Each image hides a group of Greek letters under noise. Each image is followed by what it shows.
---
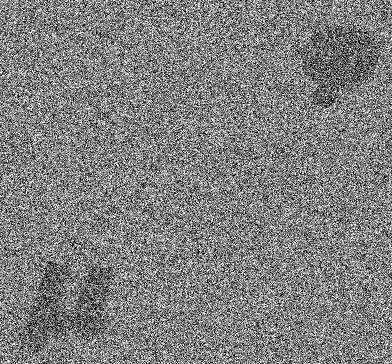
top right: phi; bottom left: mu
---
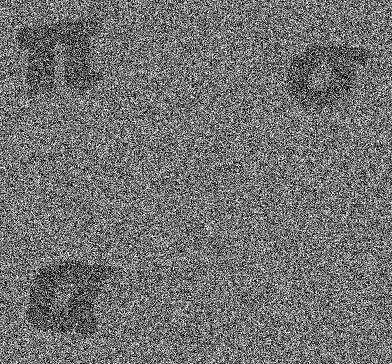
top left: pi; top right: sigma; bottom left: alpha
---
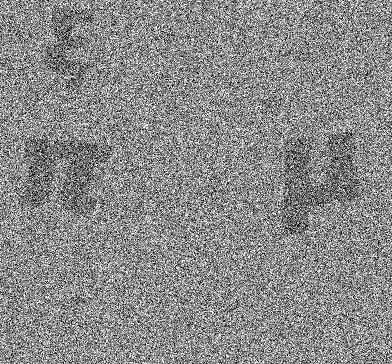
top left: xi; middle left: pi; middle right: mu
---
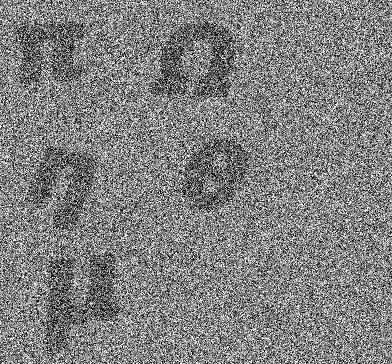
top left: pi; top middle: omega; middle left: eta; centre: theta; bottom left: mu
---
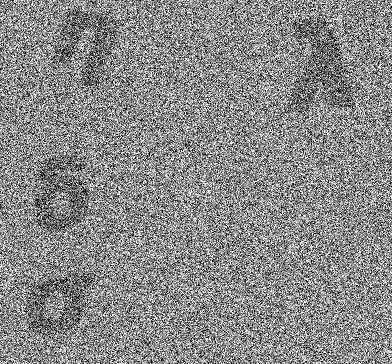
top left: eta; top right: lambda; middle left: delta; bottom left: sigma
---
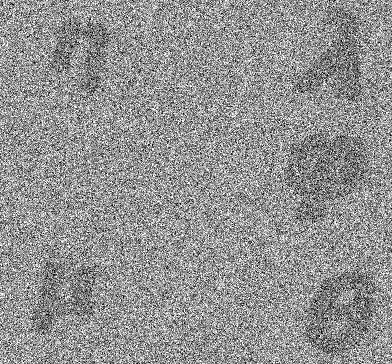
top left: eta; top right: lambda; middle right: phi; bottom left: mu; bottom right: theta
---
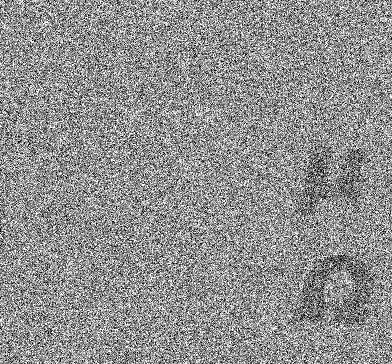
middle right: mu; bottom right: omega
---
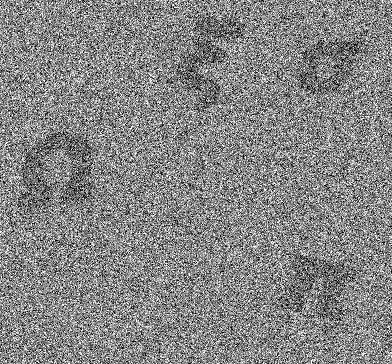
top middle: xi; top right: sigma; middle left: omega; bottom right: pi
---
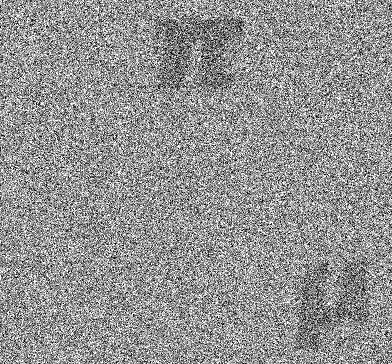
top middle: pi; bottom right: mu
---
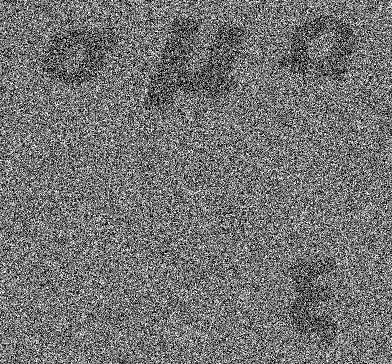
top left: sigma; top middle: mu; top right: omega; bottom right: xi
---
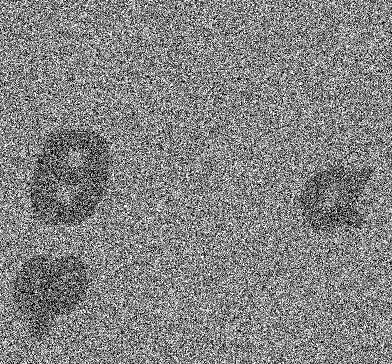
middle left: theta; middle right: alpha; bottom left: phi
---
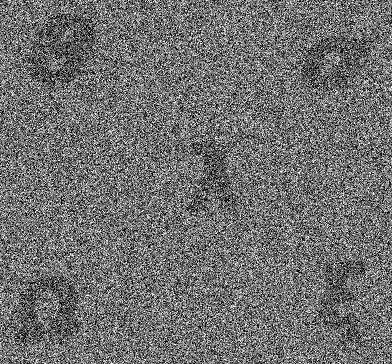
top left: theta; top right: sigma; centre: lambda; bottom left: omega; bottom right: xi
